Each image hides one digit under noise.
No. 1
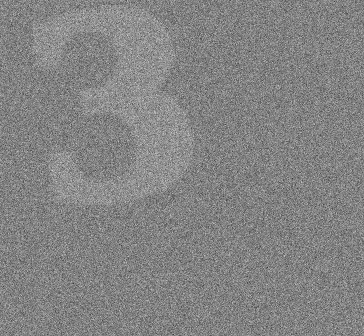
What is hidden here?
light 3
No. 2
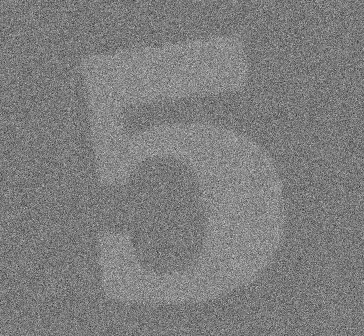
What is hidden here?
light 5
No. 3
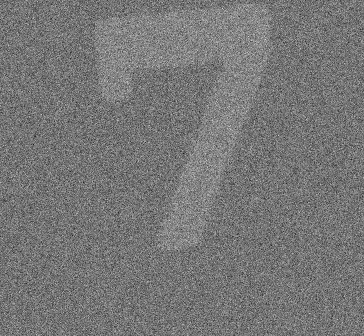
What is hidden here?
light 7
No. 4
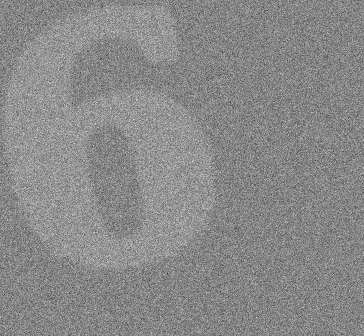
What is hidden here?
light 6
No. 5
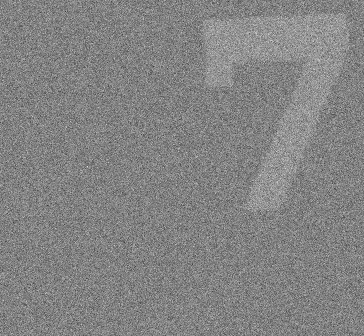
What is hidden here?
light 7
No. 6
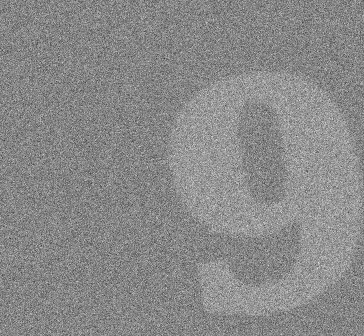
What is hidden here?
light 9
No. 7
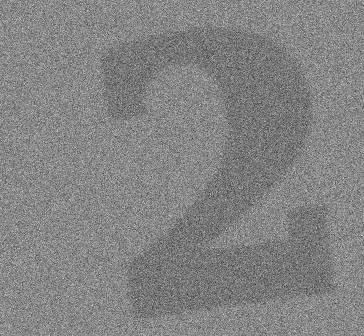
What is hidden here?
dark 2
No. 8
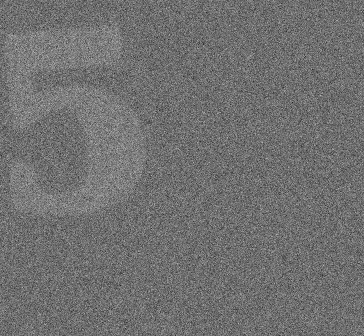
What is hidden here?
light 5
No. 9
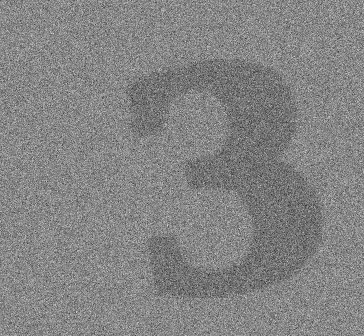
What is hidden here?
dark 3
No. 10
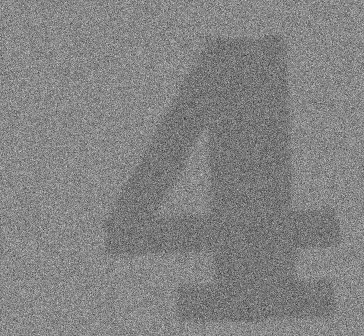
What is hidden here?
dark 4
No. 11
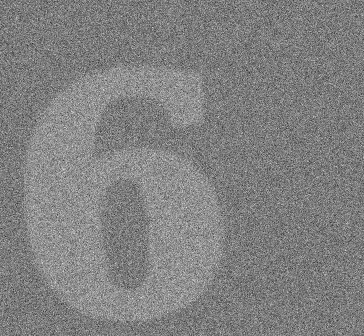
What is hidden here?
light 6
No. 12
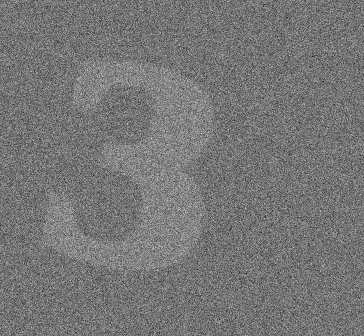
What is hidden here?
light 3
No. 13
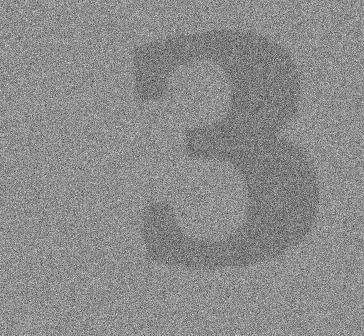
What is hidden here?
dark 3
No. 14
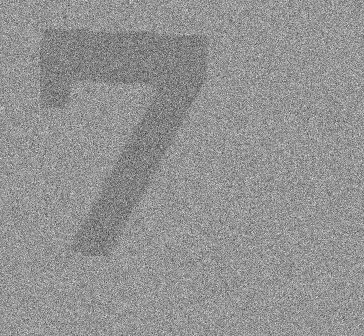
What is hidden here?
dark 7
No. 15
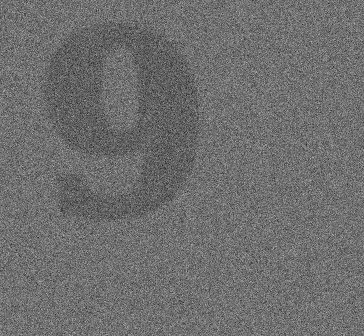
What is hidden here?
dark 9
